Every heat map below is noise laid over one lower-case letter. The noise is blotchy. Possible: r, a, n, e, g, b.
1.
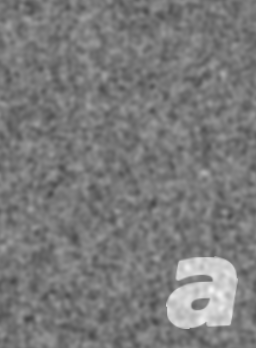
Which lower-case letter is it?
a
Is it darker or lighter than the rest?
lighter
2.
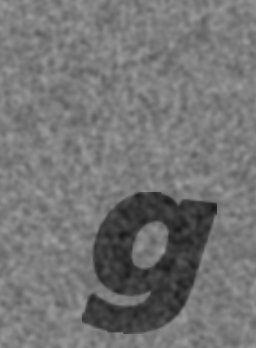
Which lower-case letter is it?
g
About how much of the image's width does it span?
half
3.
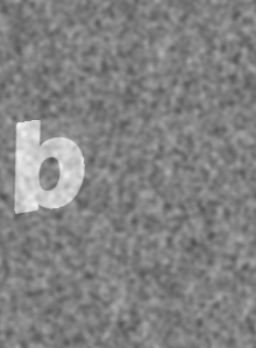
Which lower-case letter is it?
b
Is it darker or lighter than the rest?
lighter
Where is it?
middle left
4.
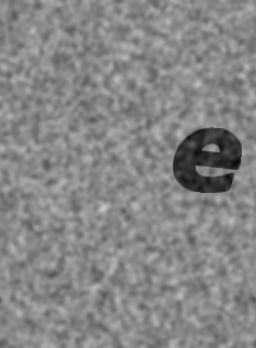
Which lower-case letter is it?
e
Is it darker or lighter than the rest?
darker
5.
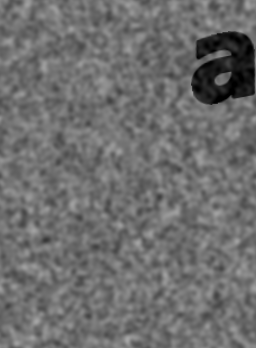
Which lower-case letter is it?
a
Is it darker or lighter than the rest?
darker
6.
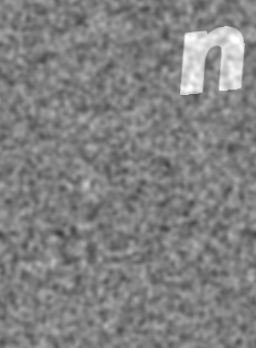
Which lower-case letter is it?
n
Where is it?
top right
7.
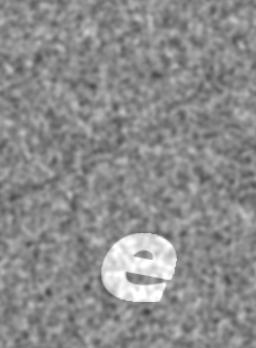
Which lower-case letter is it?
e
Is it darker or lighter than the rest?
lighter
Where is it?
bottom middle
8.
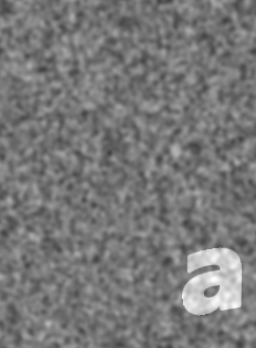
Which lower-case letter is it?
a
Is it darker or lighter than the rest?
lighter
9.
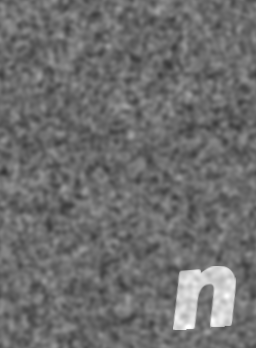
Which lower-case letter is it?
n
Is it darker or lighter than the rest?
lighter
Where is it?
bottom right
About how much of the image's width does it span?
a quarter
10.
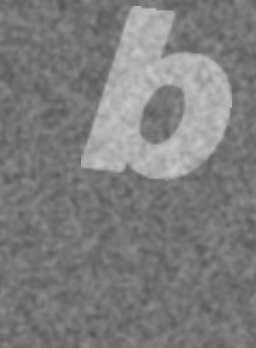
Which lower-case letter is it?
b
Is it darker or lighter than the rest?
lighter
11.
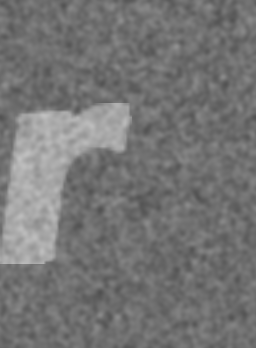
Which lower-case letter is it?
r
